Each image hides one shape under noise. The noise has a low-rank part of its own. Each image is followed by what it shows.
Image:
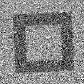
square frame
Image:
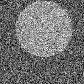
disc
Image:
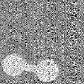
dumbbell
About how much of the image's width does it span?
two thirds
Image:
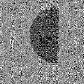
half disc
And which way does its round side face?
left
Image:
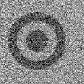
bullseye
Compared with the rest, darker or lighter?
darker
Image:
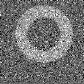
ring
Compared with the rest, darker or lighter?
lighter
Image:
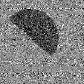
half disc
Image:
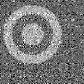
bullseye
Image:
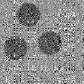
three dots
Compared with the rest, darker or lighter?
darker
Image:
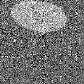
ellipse
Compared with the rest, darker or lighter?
lighter
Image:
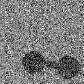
dumbbell
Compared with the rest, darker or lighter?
darker
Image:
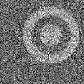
bullseye
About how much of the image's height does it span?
two thirds
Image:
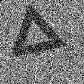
triangle frame
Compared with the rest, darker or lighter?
darker
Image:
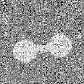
dumbbell
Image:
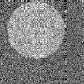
disc
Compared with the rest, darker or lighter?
lighter
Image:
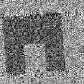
square with a notch
